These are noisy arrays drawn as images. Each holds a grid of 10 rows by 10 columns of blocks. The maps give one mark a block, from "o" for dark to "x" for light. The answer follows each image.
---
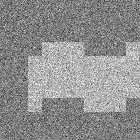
o o o o o o o o o o
o o o o o o o o o o
o o o o o o o o o o
o o o x x x o o o x
o o x x x x x x x x
o o x x x x x x x x
o o x x x x x x x x
o o x o o o x x x o
o o o o o o o o o o
o o o o o o o o o o
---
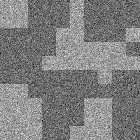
x x o o o x o o o o
x x o o o x o o o o
o o o o x x o o o x
o o o o x x x x x o
o o o x x x x x x x
o o o o o o o x o o
x x o o o o o o o o
x x x o o o x x o o
x x x o o o x x o o
x x x o o x x x o o
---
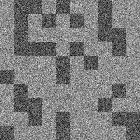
x o o x o x x o x x
x o x o x o x o x x
x o x x x x x o o x
x o o o x o x x o x
x x x x o x o x x x
o x x x o x x x x x
x o x x x x x x o x
x o o x x x x o x x
x x o x o x x x o o
o x x x o x x x x o
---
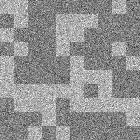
x x o o o o o o x o
o x o o x x x o o o
x o o o x x o o o o
o x o o x o o o x o
x o o o o x o o o x
x o o o o x x x o o
x x x x x x o x o o
o x x x o x x x x x
o o o x o o o o o x
o o x o x o o o o o
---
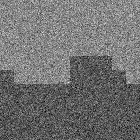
x x x x x x x x x x
x x x x x x x x x x
x x x x x x x x x x
x x x x x x x x x x
x x x x x o o o x x
o x x x x o o o o x
o o o o o o o o o o
o o o o o o o o o o
o o o o o o o o o o
o o o o o o o o o o
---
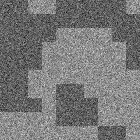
o o x x o o o o o x
o o o o o o o o o o
o o o o x x x x o o
o o o x x x x x x o
o o o x x x x x x o
o o x x x x x x x x
o o x x o o x x x x
o o o x o o o x x x
x x x x o o o x x x
x x x x x x x o o x
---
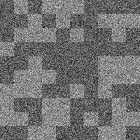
o x o x x x o o o o
o o x o x o o x x x
o x x x o x o o x o
x o o o o o o o o o
o o x o o o o x x x
o x x x o o o x x x
x x x o o x o x o o
x o o x x o o o x o
x x o x x o x o x x
o o x x o o o x x o
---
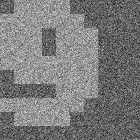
o x x x x o o o o o
x x x x x x o o o o
x x x o x x x o o o
x x x o x x x o o o
x x x x x x x o o o
o x x x x x x o o o
o o o o x x x o o o
x x x x x x o o o o
o x x x x o o o o o
o o o o o o o o o o
